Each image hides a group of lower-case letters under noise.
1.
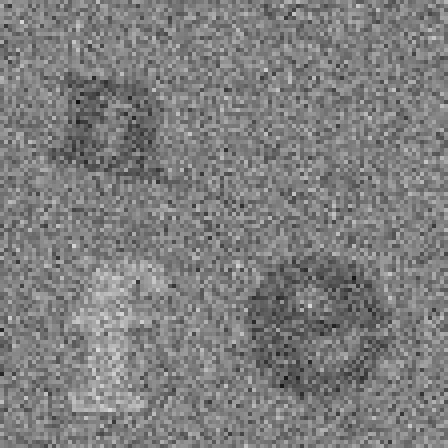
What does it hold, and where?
top left: dark n; bottom left: light f; bottom right: dark e
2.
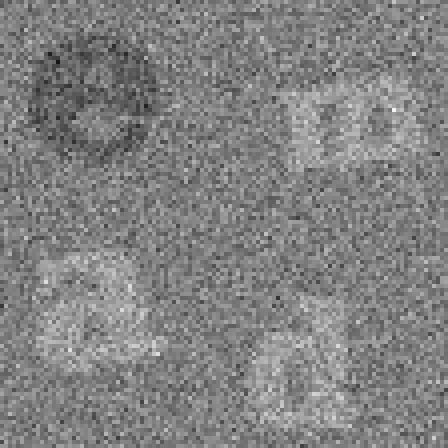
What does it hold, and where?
top left: dark e; top right: light m; bottom left: light a; bottom right: light d
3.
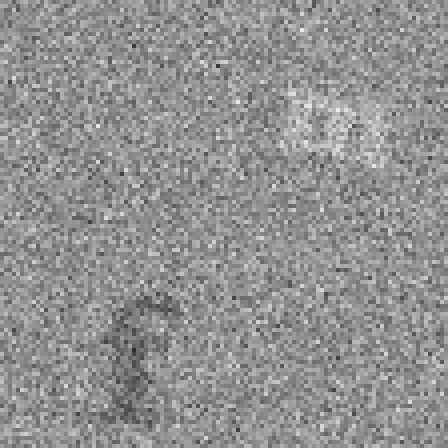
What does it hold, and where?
top right: light m; bottom left: dark f
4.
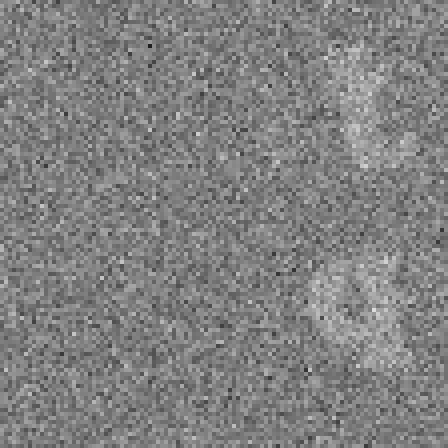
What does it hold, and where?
top right: light t; bottom right: light q
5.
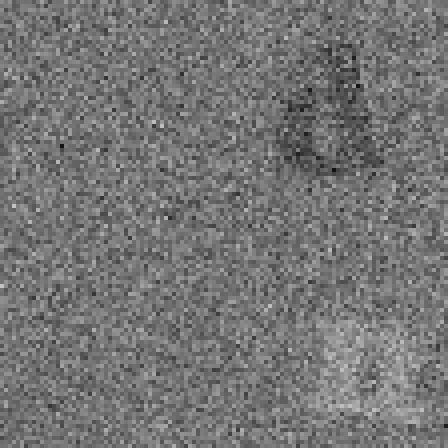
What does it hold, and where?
top right: dark d; bottom right: light n
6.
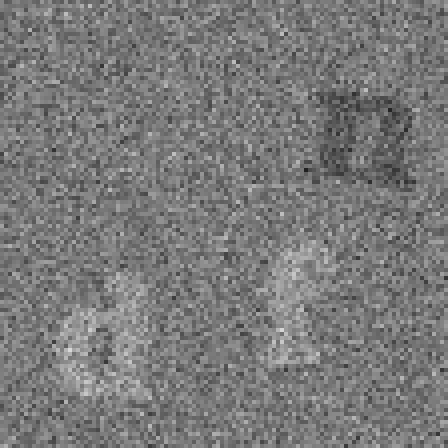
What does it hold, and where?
top right: dark n; bottom left: light d; bottom right: light f
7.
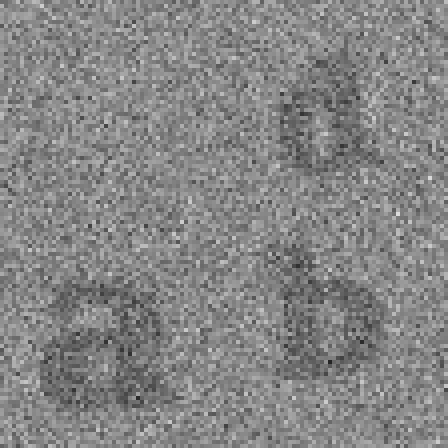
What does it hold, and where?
top right: dark d; bottom left: dark a; bottom right: dark b
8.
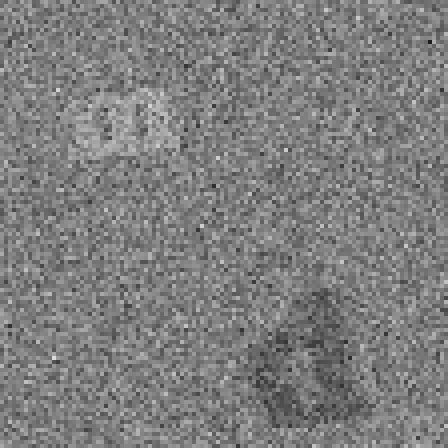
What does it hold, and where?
top left: light m; bottom right: dark d
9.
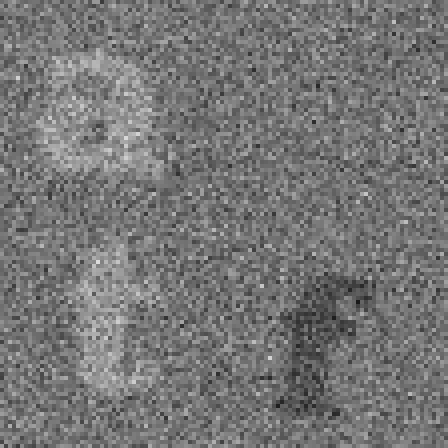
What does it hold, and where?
top left: light a; bottom left: light t; bottom right: dark f
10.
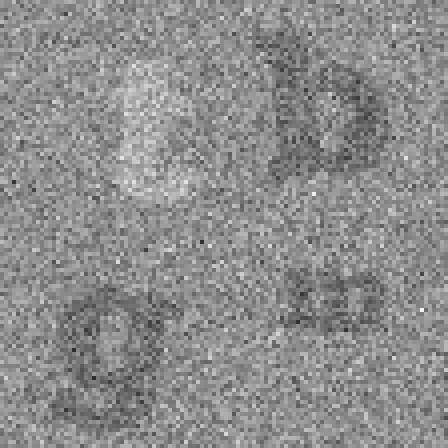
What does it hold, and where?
top left: light t; top right: dark b; bottom left: dark g; bottom right: dark m
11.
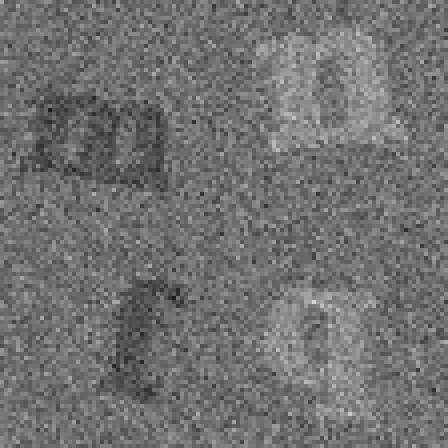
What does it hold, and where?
top left: dark m; top right: light n; bottom left: dark f; bottom right: light q
